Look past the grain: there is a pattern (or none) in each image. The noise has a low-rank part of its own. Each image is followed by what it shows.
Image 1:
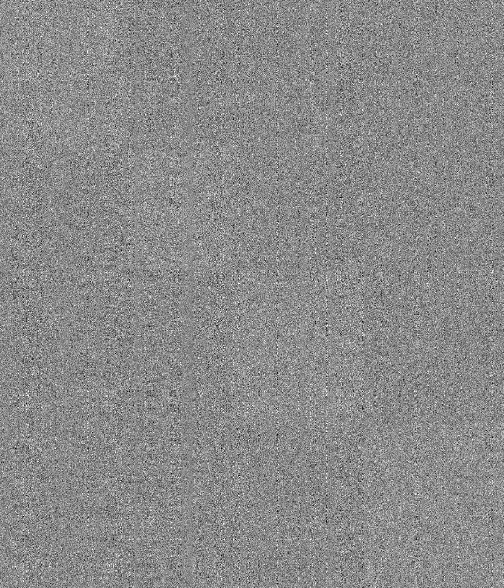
blocks along the diagonal
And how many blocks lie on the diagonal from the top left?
4
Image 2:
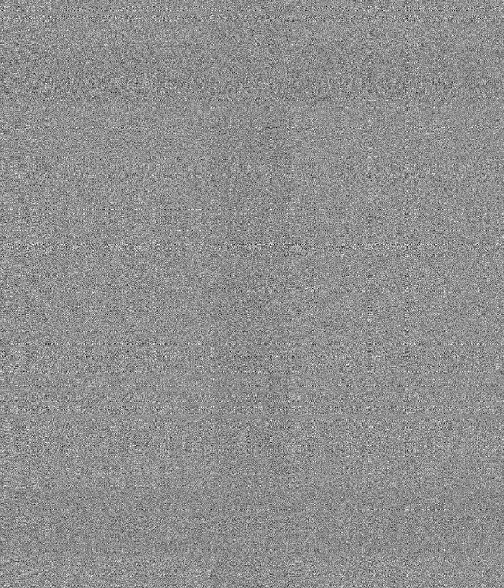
bands of rows crossing bands of columns
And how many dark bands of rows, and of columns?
2 and 1
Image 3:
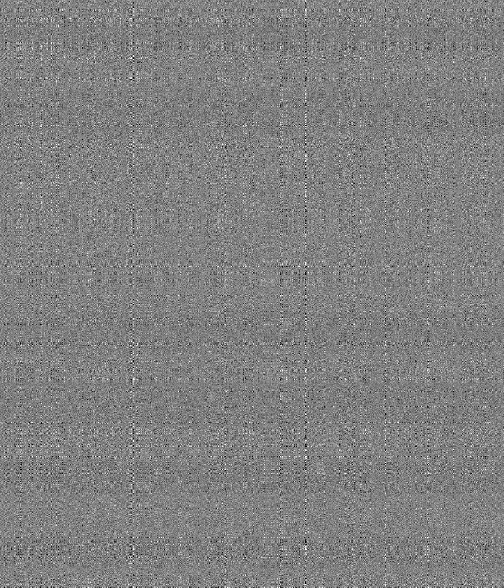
bands of rows
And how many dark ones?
6
